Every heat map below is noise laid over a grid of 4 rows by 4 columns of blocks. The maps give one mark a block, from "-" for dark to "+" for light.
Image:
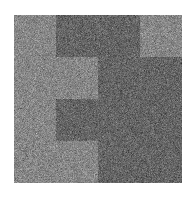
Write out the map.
+--+
++--
+---
++--
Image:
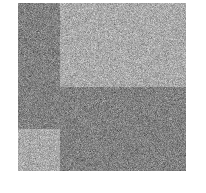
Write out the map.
-+++
-+++
----
+---
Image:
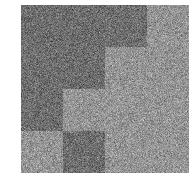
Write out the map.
---+
--++
-+++
+-++
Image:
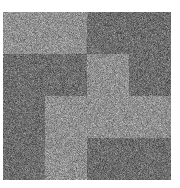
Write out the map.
++--
--+-
-+++
-+--
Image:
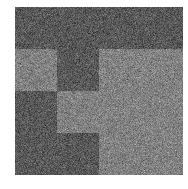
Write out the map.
----
+-++
-+++
--++
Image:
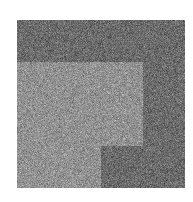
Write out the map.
----
+++-
+++-
++--
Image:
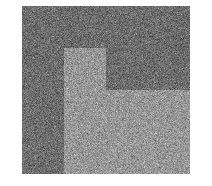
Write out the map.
----
-+--
-+++
-+++
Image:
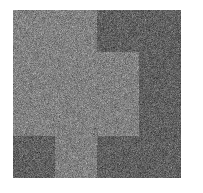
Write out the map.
++--
+++-
+++-
-+--
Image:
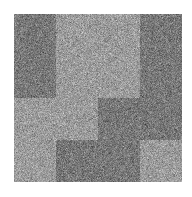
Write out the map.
-++-
-++-
++--
+--+
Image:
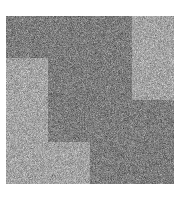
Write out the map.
---+
+--+
+---
++--
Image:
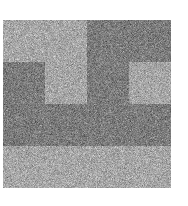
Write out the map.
++--
-+-+
----
++++
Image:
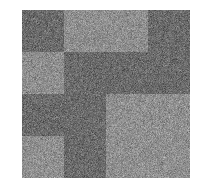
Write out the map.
-++-
+---
--++
+-++
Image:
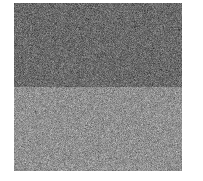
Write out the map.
----
----
++++
++++
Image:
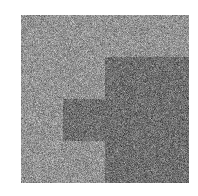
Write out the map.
++++
++--
+---
++--
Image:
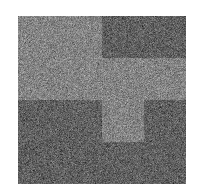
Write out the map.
++--
++++
--+-
----
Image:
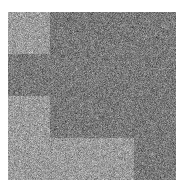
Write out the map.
+---
----
+---
+++-
